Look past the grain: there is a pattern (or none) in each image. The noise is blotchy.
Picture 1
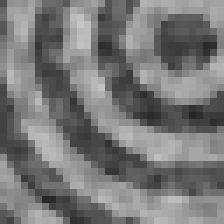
rings round one point
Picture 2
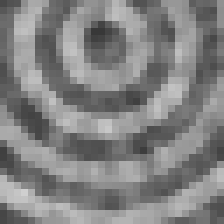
rings round one point
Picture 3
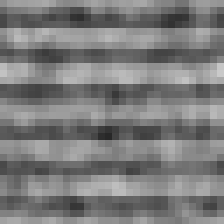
horizontal stripes
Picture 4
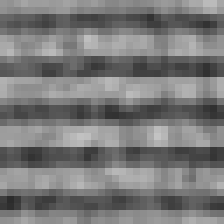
horizontal stripes
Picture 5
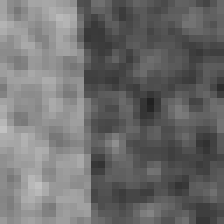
a sharp edge
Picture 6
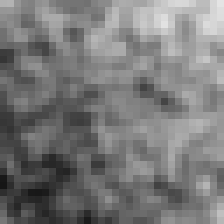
a smooth slope
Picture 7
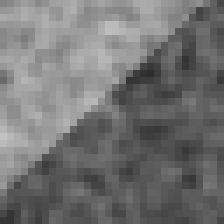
a sharp edge
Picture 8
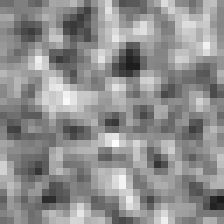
only noise
